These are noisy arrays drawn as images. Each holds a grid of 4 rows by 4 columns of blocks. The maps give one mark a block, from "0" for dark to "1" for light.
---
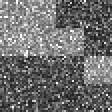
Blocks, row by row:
1 1 0 0
1 1 1 0
0 0 0 1
0 0 0 0
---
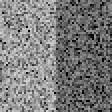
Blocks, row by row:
1 1 0 0
1 1 0 0
1 1 0 0
1 1 0 0
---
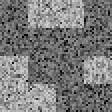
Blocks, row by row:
0 1 1 0
0 0 0 0
1 0 0 1
1 1 0 0
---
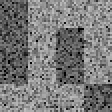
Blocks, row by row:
0 1 1 1
0 1 0 1
0 1 0 1
1 1 1 0
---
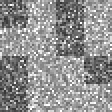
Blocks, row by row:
0 1 0 1
1 1 0 1
0 1 1 0
0 1 1 1
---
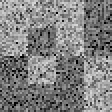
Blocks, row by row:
1 1 1 0
1 0 1 0
0 1 0 1
0 0 0 1
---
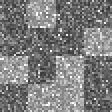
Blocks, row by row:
0 1 0 0
0 0 0 1
1 0 1 0
0 1 1 0
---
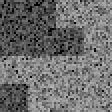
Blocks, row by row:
0 0 1 1
0 0 0 1
1 1 1 1
0 1 1 1
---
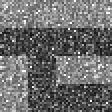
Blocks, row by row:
1 1 1 1
0 0 0 0
1 0 1 1
1 0 0 0
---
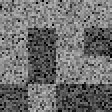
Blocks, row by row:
1 1 1 1
1 0 1 0
1 0 1 1
0 1 0 0
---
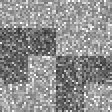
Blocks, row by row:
1 1 1 1
0 0 1 1
0 1 0 0
1 1 0 1
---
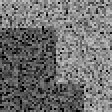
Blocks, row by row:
1 1 1 1
0 0 1 1
0 0 1 1
0 0 0 1
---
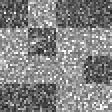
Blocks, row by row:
0 1 0 0
1 0 1 1
1 1 1 0
0 0 1 1
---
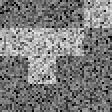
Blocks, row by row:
0 0 0 1
1 1 1 0
0 1 0 0
0 0 0 0
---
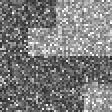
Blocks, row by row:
0 0 1 1
0 1 1 1
0 0 0 0
0 0 0 1
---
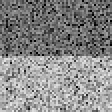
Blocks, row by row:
0 0 0 0
0 0 0 0
1 1 1 1
1 1 1 1
